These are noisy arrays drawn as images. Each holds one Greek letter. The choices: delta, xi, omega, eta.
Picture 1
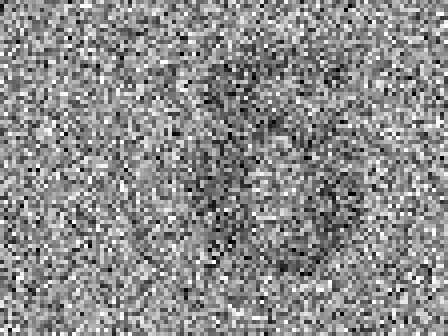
delta
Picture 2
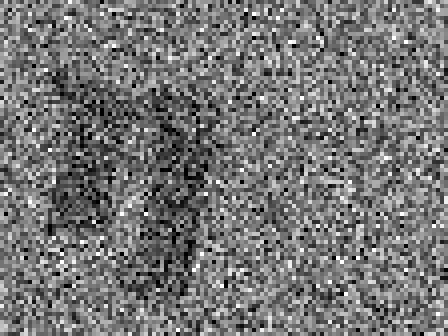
eta
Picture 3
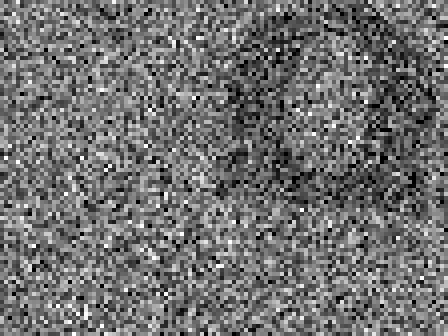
omega
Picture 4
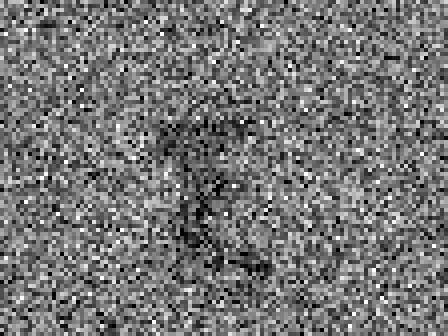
xi
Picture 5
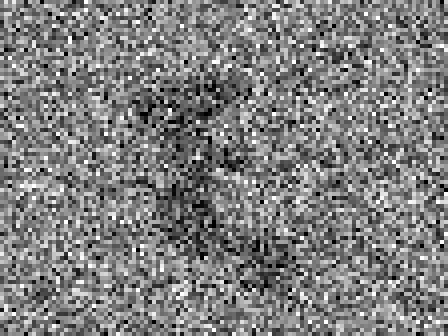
xi
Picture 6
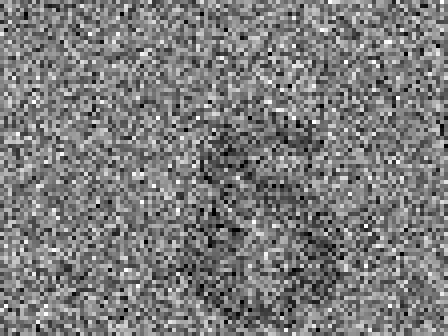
delta
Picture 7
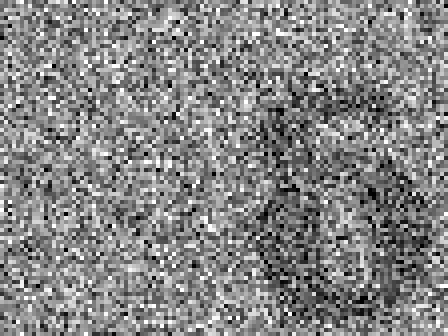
delta
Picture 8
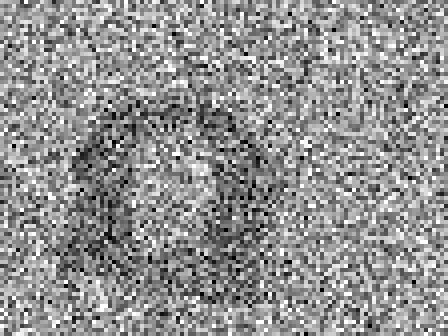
omega
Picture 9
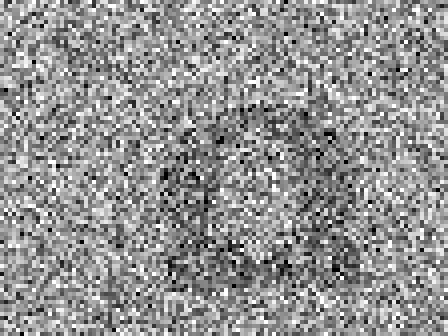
omega
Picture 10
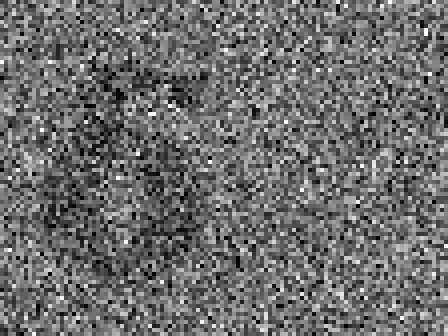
delta
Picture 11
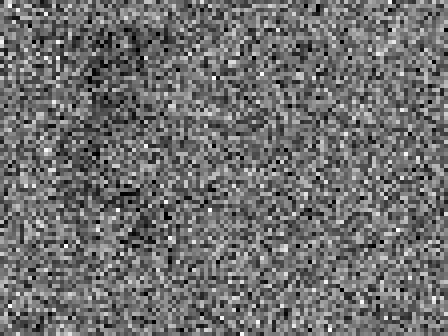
xi
